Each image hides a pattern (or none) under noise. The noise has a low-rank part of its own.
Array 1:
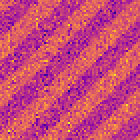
diagonal stripes
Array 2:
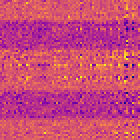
horizontal stripes
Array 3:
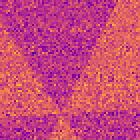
spokes from one point
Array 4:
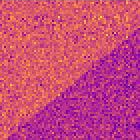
a sharp edge
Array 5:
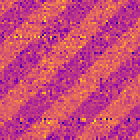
diagonal stripes
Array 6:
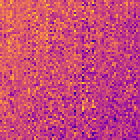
a smooth slope
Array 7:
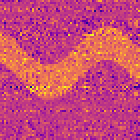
a wavy band
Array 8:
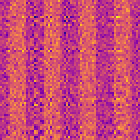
vertical stripes
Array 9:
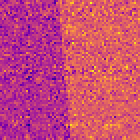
a sharp edge
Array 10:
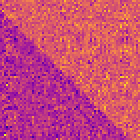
a sharp edge
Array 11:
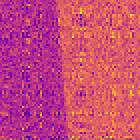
a sharp edge
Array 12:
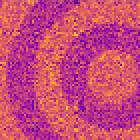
rings round one point
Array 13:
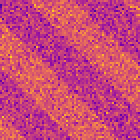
diagonal stripes
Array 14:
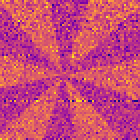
spokes from one point
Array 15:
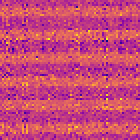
horizontal stripes
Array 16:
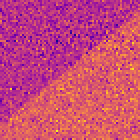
a sharp edge
